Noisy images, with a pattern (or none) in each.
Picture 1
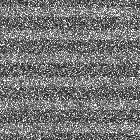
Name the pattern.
horizontal stripes
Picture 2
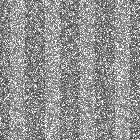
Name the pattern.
vertical stripes
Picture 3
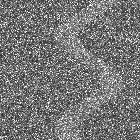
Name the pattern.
a wavy band
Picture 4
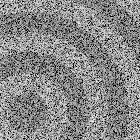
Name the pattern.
rings round one point
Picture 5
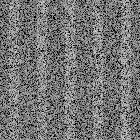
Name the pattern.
vertical stripes
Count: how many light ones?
5
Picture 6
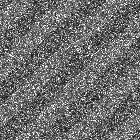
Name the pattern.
diagonal stripes
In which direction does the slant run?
bottom left to top right
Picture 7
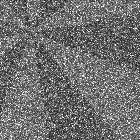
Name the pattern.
spokes from one point
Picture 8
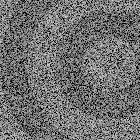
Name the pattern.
rings round one point
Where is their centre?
middle right
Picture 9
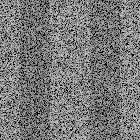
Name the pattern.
vertical stripes
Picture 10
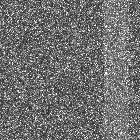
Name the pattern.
one vertical stripe
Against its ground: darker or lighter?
lighter
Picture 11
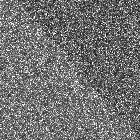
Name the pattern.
a sharp edge
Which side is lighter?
bottom left
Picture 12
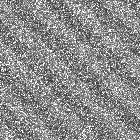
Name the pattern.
diagonal stripes
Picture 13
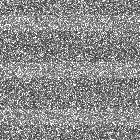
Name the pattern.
horizontal stripes
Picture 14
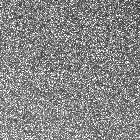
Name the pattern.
a smooth slope
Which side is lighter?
bottom left
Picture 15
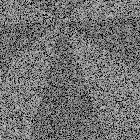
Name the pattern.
spokes from one point
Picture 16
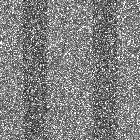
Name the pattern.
vertical stripes
